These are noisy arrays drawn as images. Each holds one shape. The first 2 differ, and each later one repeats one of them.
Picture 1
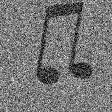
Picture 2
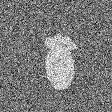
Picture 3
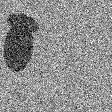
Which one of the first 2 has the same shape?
2
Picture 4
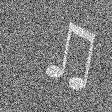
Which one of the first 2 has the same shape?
1
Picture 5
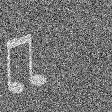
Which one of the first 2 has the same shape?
1
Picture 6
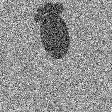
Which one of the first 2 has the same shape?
2
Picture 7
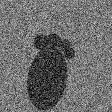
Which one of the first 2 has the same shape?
2
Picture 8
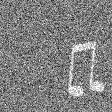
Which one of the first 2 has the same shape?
1
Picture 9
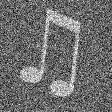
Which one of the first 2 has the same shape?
1
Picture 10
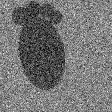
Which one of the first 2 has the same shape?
2
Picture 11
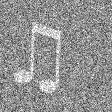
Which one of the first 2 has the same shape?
1
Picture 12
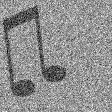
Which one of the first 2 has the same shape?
1
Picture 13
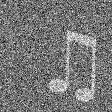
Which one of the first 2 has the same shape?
1
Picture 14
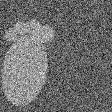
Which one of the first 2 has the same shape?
2
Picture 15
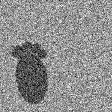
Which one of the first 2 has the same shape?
2
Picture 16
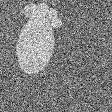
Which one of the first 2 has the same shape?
2
